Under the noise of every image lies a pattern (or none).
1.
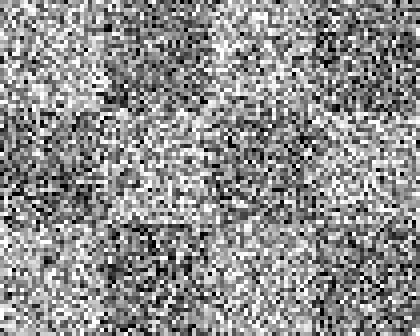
a checkerboard
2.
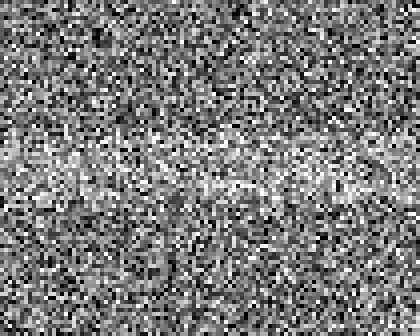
one band of rows
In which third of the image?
middle
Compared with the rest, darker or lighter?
lighter
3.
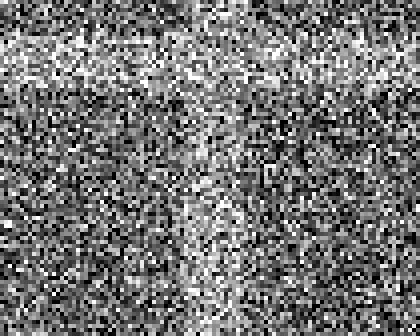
bands of rows crossing bands of columns
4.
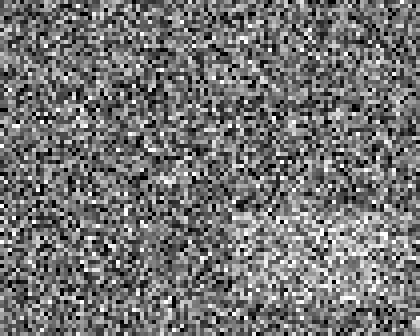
one block
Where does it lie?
bottom right
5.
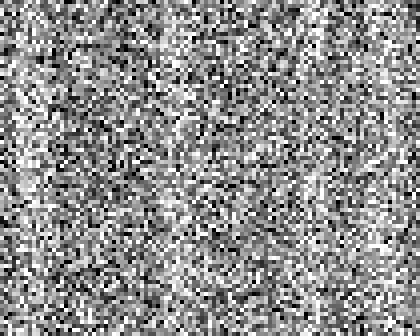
bands of columns
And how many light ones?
4
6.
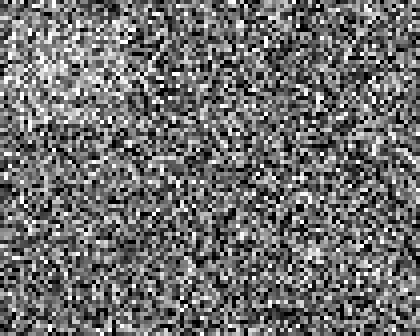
one block
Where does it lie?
top left
